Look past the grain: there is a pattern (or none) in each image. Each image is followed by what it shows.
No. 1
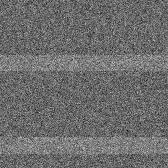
bands of rows
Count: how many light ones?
2
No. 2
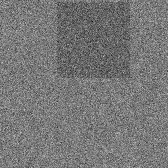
one block
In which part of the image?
top middle
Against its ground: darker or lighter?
darker
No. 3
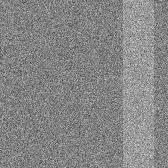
one band of columns
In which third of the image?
right
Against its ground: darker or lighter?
lighter
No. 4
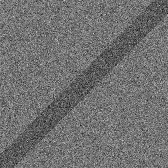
a diagonal band
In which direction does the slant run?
bottom left to top right
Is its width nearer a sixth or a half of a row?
a sixth
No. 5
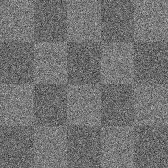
a checkerboard
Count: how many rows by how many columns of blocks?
4 by 5
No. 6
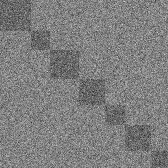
blocks along the diagonal
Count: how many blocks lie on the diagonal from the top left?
7
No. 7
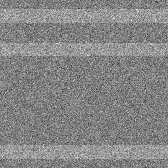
bands of rows
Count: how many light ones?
3
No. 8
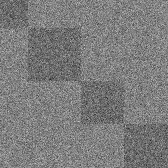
blocks along the diagonal
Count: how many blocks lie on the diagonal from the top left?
4
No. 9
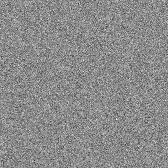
only noise
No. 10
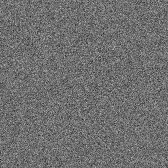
only noise
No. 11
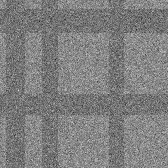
bands of rows crossing bands of columns
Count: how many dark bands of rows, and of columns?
2 and 3
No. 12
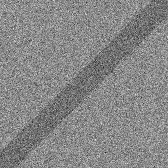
a diagonal band
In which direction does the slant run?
bottom left to top right
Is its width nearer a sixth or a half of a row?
a sixth
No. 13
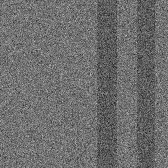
bands of columns
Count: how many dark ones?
2
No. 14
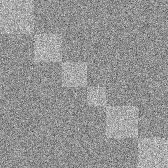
blocks along the diagonal
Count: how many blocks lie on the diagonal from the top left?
6
